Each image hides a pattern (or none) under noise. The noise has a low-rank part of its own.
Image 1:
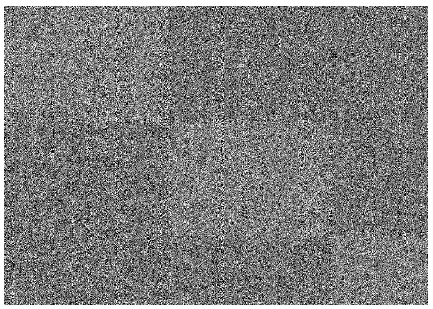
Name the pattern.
blocks along the diagonal
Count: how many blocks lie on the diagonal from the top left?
3
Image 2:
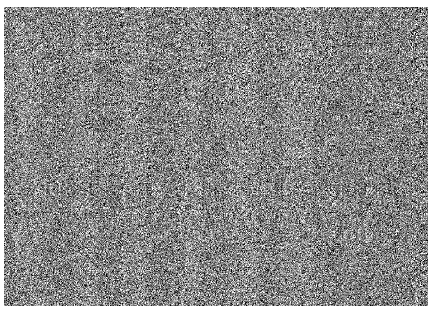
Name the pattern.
bands of columns
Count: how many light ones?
6
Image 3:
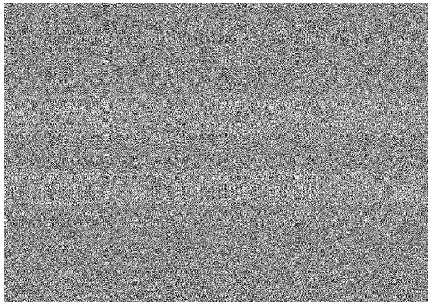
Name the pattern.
bands of rows
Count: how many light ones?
2
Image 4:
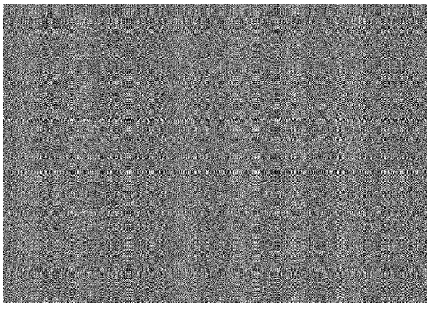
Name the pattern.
bands of columns
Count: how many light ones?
6
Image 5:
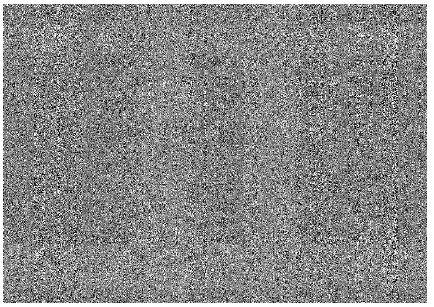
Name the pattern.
bands of rows crossing bands of columns
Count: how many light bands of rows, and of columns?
2 and 2
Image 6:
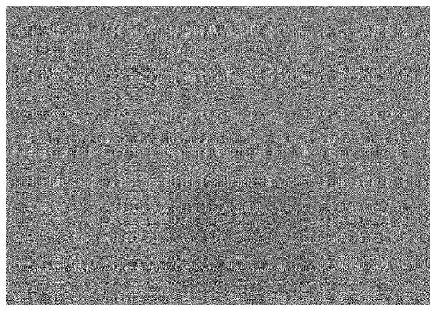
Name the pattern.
one block
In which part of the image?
bottom middle
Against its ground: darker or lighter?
darker
